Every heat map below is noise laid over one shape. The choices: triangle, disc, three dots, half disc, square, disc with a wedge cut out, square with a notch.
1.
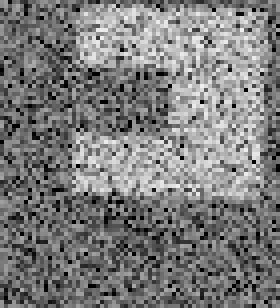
square with a notch
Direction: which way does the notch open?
left
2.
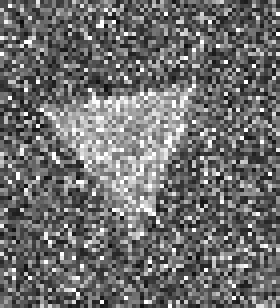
triangle
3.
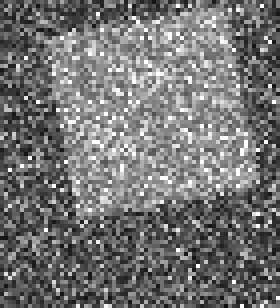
square
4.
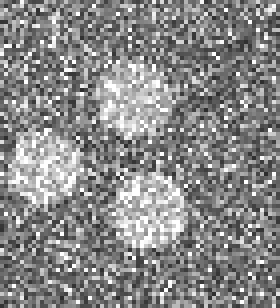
three dots
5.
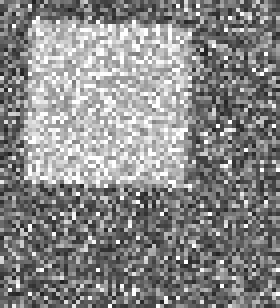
square
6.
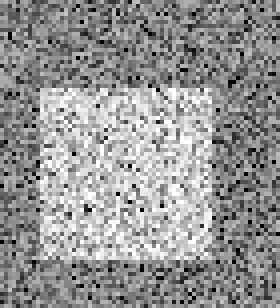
square
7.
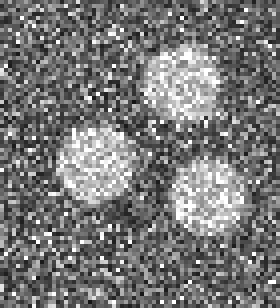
three dots
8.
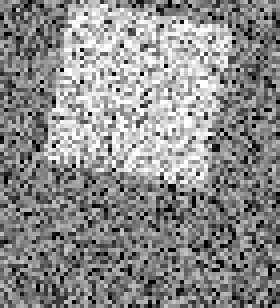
square
